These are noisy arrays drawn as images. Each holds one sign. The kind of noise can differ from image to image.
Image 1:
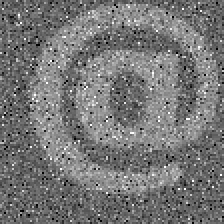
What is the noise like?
heavy tails
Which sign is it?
at sign
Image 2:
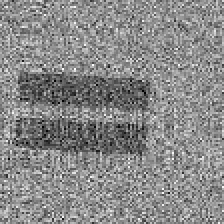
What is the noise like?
low rank plus noise
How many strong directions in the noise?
two
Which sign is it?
equals sign
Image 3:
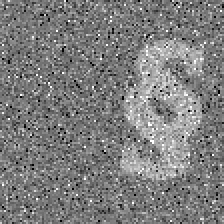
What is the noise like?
heavy tails
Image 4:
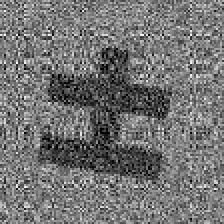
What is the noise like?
low rank plus noise
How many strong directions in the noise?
one
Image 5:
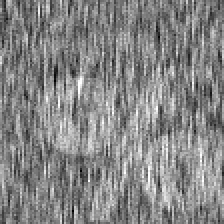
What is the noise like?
streaked along the columns
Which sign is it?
percent sign
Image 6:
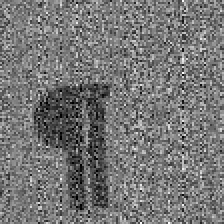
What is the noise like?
columns of uneven size
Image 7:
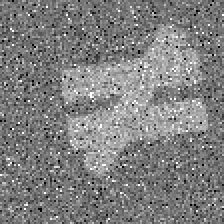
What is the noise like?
heavy tails
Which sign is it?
not-equal sign
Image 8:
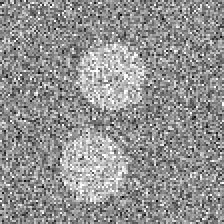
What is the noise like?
independent entries
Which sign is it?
colon
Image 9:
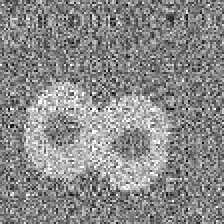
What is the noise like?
low rank plus noise
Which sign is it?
infinity sign
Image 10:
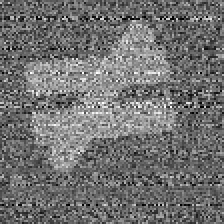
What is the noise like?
rows of uneven size
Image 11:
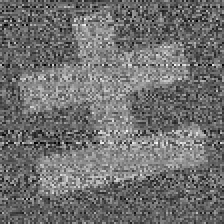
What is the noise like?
rows of uneven size
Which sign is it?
plus-minus sign
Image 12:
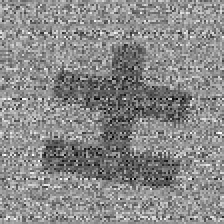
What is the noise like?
rows of uneven size
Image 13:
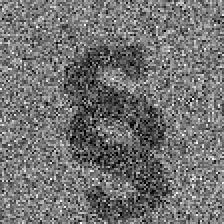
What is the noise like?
independent entries
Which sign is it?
section sign
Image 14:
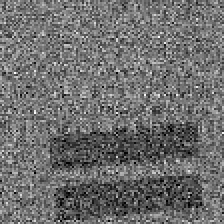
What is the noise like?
low rank plus noise
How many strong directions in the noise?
five to eight
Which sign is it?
equals sign
